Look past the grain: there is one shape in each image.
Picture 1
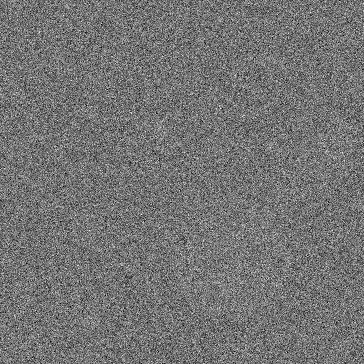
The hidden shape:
lollipop
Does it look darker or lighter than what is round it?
lighter
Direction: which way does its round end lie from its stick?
down and left
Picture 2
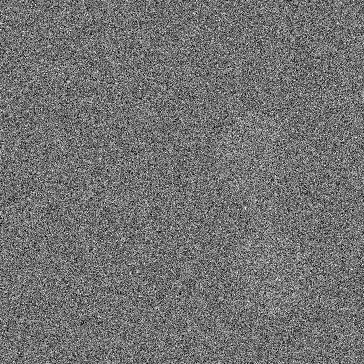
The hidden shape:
dumbbell
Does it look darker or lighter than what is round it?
lighter
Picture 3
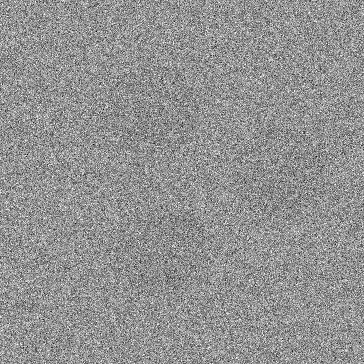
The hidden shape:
three dots
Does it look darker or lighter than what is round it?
darker
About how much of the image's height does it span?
two thirds
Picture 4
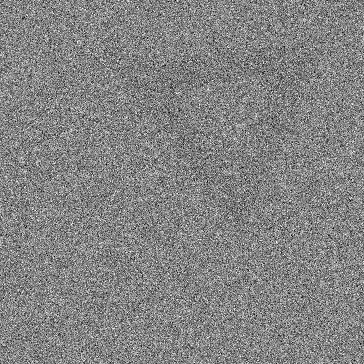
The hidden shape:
triangle frame
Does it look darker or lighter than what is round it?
darker
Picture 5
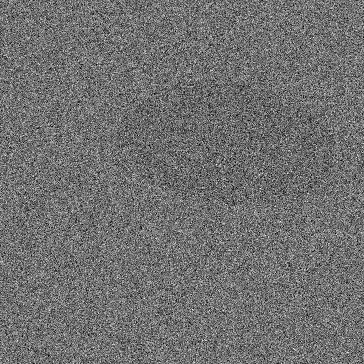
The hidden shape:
ellipse
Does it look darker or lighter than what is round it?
darker
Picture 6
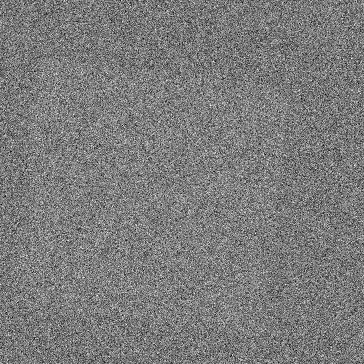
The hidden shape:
square
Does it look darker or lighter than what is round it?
lighter
